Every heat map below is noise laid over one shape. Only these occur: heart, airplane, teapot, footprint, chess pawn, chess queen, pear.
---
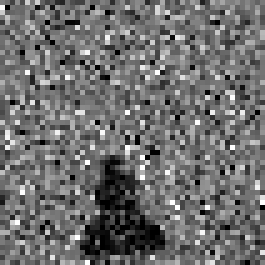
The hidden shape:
chess pawn
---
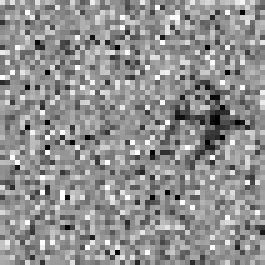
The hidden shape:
airplane
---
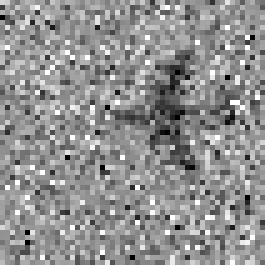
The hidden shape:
airplane
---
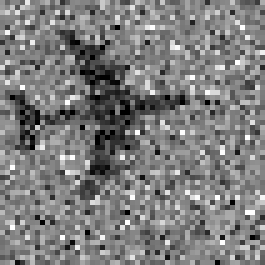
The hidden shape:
airplane
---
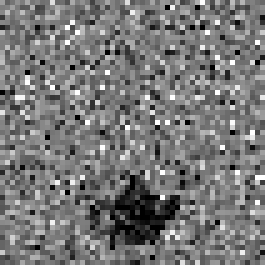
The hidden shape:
teapot
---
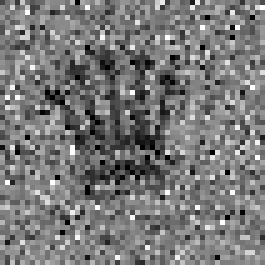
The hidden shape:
chess queen
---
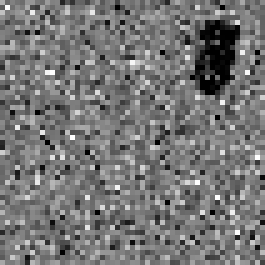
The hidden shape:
footprint
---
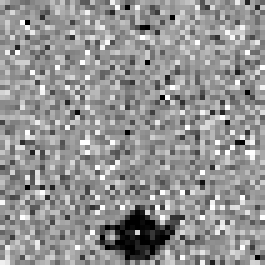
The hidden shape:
teapot
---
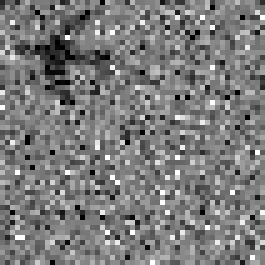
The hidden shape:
airplane
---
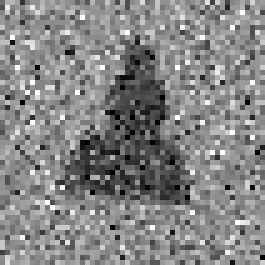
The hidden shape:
chess pawn
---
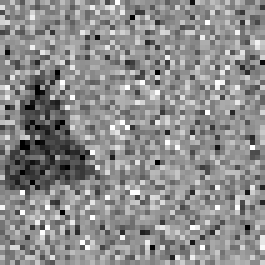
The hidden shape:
chess pawn
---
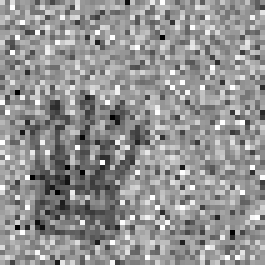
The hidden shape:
chess queen
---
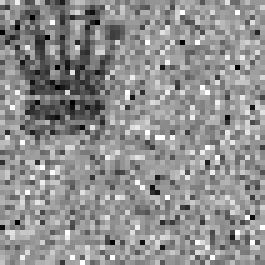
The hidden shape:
chess queen
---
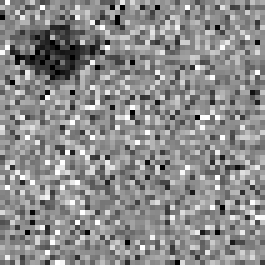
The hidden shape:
teapot
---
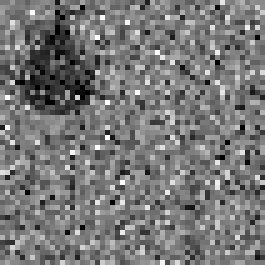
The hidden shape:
pear
